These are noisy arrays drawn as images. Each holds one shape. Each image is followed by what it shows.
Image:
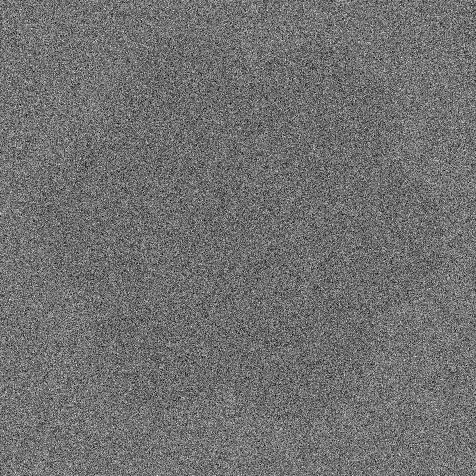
dark flower
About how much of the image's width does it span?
nearly all
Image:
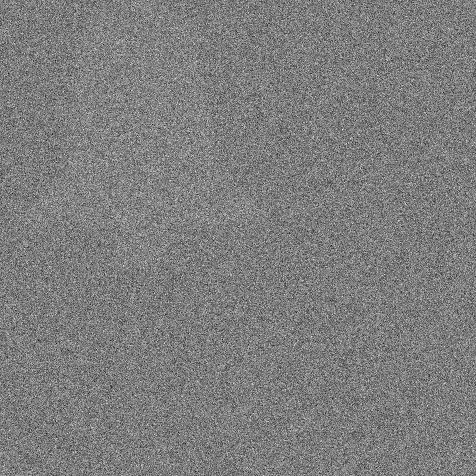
light bell
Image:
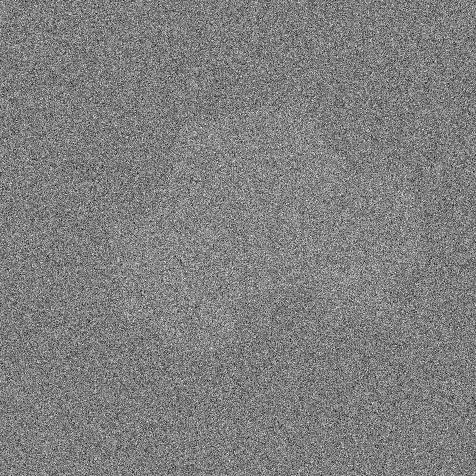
light car
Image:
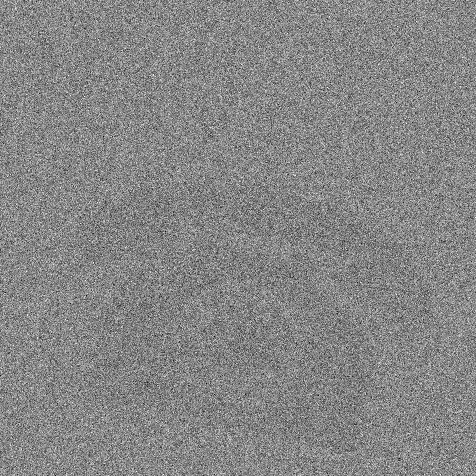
dark telephone
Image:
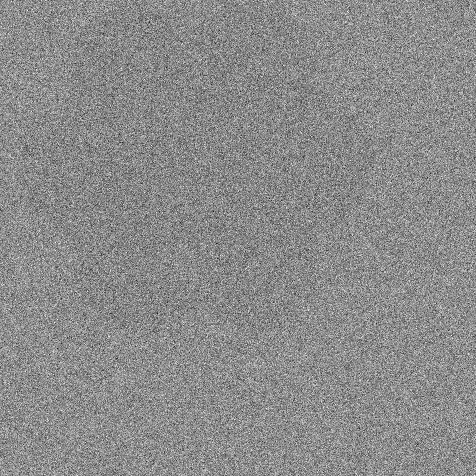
dark flower
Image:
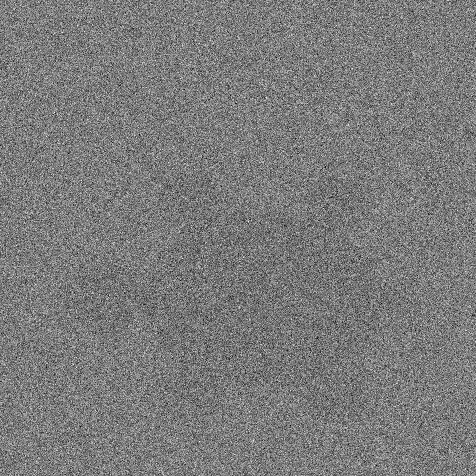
dark turtle
